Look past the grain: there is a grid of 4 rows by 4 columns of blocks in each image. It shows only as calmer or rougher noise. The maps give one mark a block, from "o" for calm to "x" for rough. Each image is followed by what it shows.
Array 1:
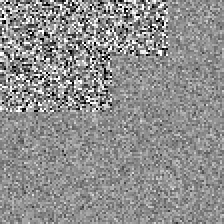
x x x o
x x o o
o o o o
o o o o
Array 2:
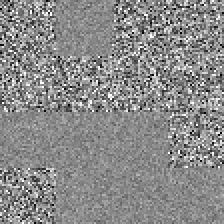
x o x x
x x x x
o o o x
x o o o
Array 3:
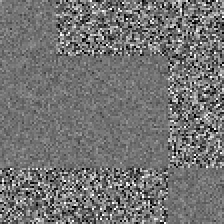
o x x x
o o o x
o o o x
x x x o
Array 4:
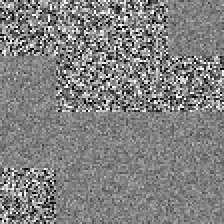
x x x o
o x x x
o o o o
x o o o
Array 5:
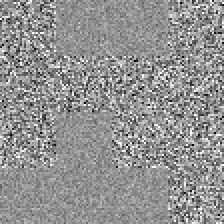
x o o x
x x x x
x o x x
o o o x
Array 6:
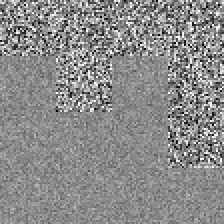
x x x x
o x o x
o o o x
o o o o
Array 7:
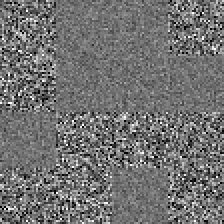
x o o x
x o o o
o x x x
x x o x
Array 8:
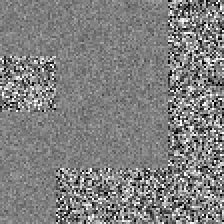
o o o x
x o o x
o o o x
o x x x
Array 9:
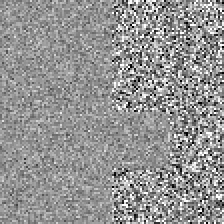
o o x x
o o x x
o o o x
o o x x
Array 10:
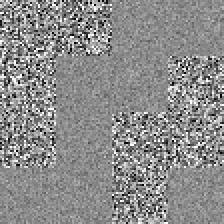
x x o o
x o o x
x o x x
o o x o
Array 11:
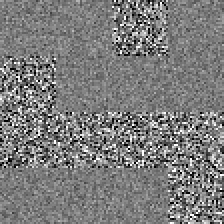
o o x o
x o o o
x x x x
o o o x
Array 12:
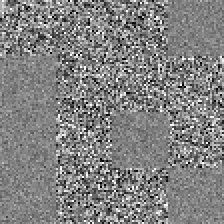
x x x o
o x x x
o x o x
o x x o
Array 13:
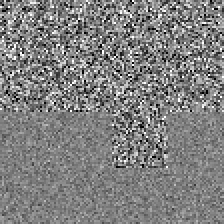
x x x x
x x x x
o o x o
o o o o
